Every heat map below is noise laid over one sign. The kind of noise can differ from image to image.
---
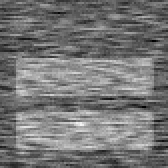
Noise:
streaked along the rows
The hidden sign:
equals sign
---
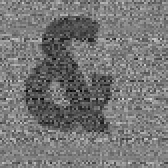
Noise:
rows of uneven size
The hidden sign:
ampersand
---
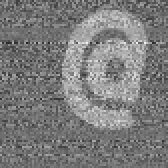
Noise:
rows of uneven size
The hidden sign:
at sign
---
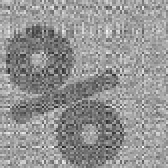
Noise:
low rank plus noise
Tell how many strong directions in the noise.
one
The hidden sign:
percent sign
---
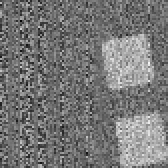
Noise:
columns of uneven size
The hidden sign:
colon
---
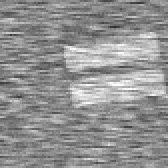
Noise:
streaked along the rows
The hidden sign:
equals sign
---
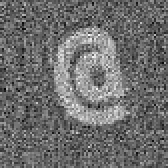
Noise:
low rank plus noise
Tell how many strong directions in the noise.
five to eight
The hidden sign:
at sign
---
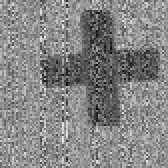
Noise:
columns of uneven size
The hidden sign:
plus sign
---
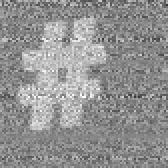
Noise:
rows of uneven size
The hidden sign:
hash sign
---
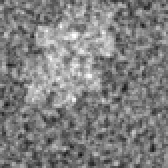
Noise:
blotchy
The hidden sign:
hash sign
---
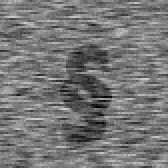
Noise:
streaked along the rows
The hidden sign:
section sign
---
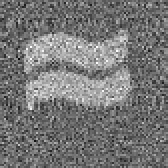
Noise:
low rank plus noise
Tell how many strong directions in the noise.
three or four
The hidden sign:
approximately sign
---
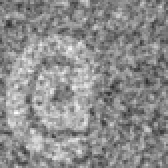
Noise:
blotchy
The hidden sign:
at sign
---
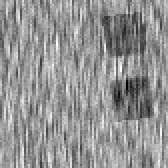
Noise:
streaked along the columns
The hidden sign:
colon
